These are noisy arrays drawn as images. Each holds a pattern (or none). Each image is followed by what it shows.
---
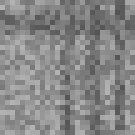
bands of rows crossing bands of columns
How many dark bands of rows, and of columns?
1 and 3
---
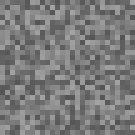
only noise
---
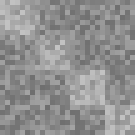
blocks along the diagonal
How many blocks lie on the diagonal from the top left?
4
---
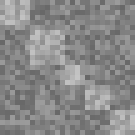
blocks along the diagonal
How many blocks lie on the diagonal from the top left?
5
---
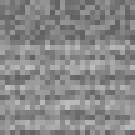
bands of rows
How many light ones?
5
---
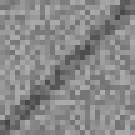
a diagonal band
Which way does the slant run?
bottom left to top right
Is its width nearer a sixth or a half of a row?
a sixth
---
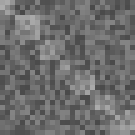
blocks along the diagonal
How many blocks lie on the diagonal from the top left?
7
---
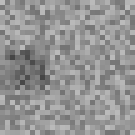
one block
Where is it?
middle left
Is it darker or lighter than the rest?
darker
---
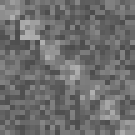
blocks along the diagonal
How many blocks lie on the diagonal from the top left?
7
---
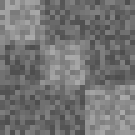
blocks along the diagonal
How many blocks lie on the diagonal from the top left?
3
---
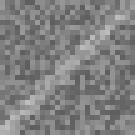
a diagonal band
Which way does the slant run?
bottom left to top right
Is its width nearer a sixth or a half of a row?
a sixth
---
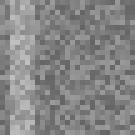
one band of columns
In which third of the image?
left
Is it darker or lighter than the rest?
lighter
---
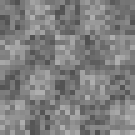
a checkerboard
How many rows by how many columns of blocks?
4 by 5
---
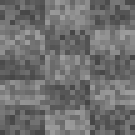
a checkerboard
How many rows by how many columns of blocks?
5 by 3
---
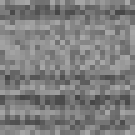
bands of rows
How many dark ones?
4
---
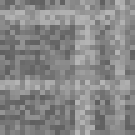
bands of rows crossing bands of columns
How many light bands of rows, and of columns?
2 and 2
